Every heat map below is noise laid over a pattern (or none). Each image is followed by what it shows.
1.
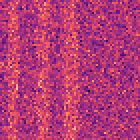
bands of columns
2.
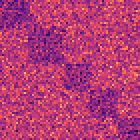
blocks along the diagonal
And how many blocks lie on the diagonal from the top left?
5
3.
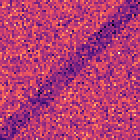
a diagonal band
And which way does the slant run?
bottom left to top right
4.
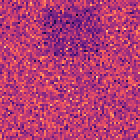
one block
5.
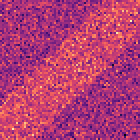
a diagonal band
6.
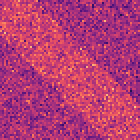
a diagonal band
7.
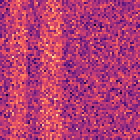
bands of columns
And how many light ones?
2
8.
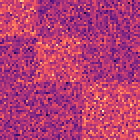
blocks along the diagonal
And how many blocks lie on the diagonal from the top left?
3
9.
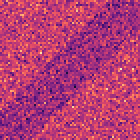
a diagonal band
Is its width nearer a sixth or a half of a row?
a half
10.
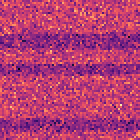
bands of rows
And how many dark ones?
3
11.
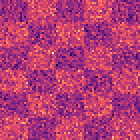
a checkerboard
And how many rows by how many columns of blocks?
6 by 5
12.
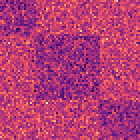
blocks along the diagonal
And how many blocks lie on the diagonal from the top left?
3
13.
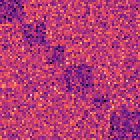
blocks along the diagonal
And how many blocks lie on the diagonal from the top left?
6
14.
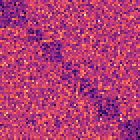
blocks along the diagonal
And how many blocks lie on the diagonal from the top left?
7
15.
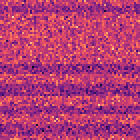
bands of rows
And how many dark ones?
5
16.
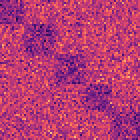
blocks along the diagonal
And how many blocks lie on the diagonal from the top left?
5
